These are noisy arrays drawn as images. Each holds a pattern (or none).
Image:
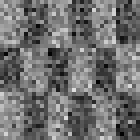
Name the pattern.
a checkerboard
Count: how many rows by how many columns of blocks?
3 by 6
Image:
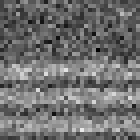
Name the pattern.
bands of rows
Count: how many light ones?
3
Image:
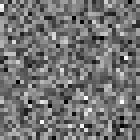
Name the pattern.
only noise
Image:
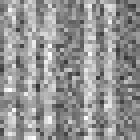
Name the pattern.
bands of columns
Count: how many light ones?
5
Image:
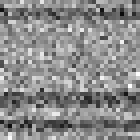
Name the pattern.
bands of rows
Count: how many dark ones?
3
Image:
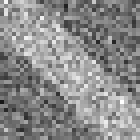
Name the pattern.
a diagonal band
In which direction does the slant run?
top left to bottom right
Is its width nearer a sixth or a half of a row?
a half
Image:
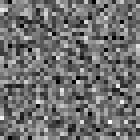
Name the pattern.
only noise
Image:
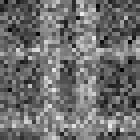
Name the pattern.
bands of rows crossing bands of columns
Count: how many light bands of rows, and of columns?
2 and 2
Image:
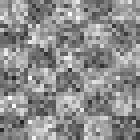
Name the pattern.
a checkerboard
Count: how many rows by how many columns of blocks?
6 by 5
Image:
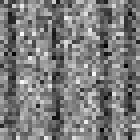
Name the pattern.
bands of columns
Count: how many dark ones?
4
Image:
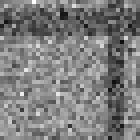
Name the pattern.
bands of rows crossing bands of columns
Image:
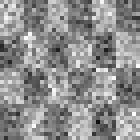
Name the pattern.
a checkerboard
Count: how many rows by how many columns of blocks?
4 by 6
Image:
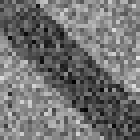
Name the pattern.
a diagonal band
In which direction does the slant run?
top left to bottom right
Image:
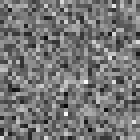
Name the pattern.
only noise
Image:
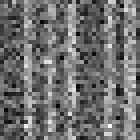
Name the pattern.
bands of columns
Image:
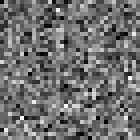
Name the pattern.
only noise
